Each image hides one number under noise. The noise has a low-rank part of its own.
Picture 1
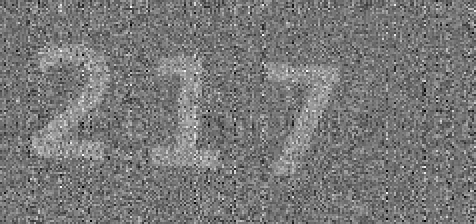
217
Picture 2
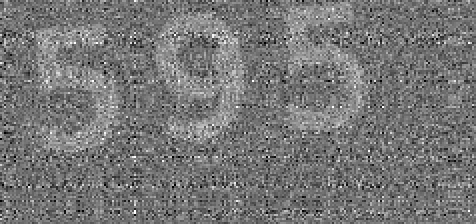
595
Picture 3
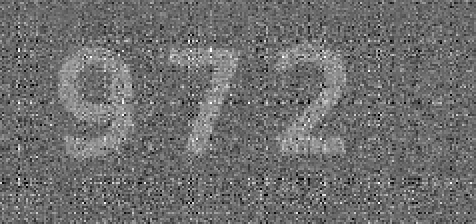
972
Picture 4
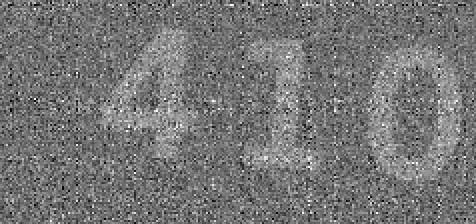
410
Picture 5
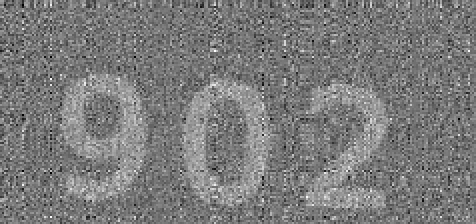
902
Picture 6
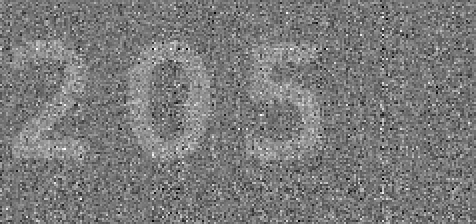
205
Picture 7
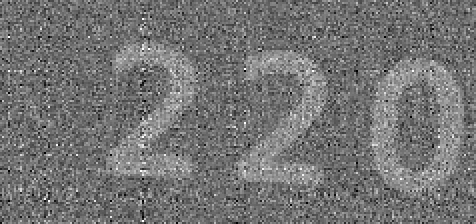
220
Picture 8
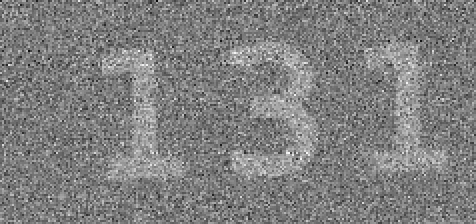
131
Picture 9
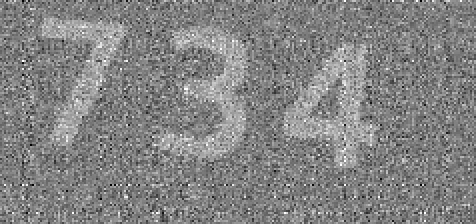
734
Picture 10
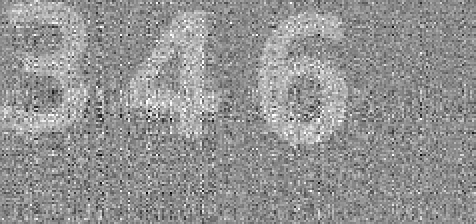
346
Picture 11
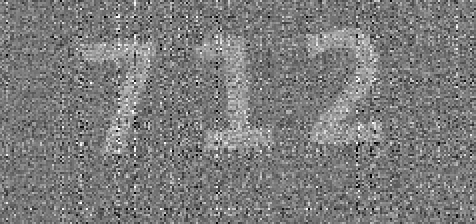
712
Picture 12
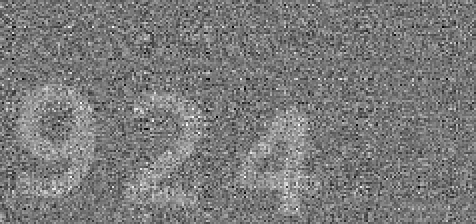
924
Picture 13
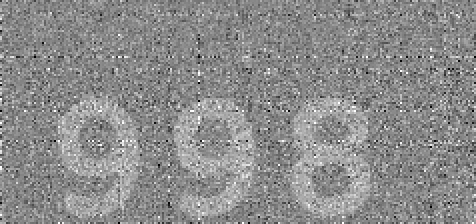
998
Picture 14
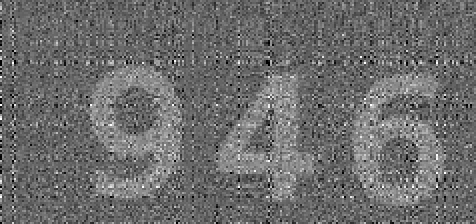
946
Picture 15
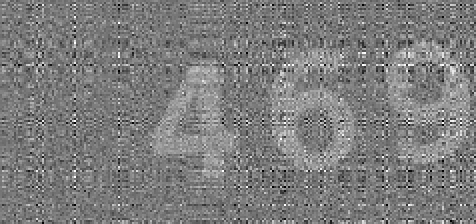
469
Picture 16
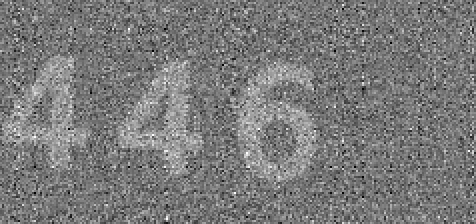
446
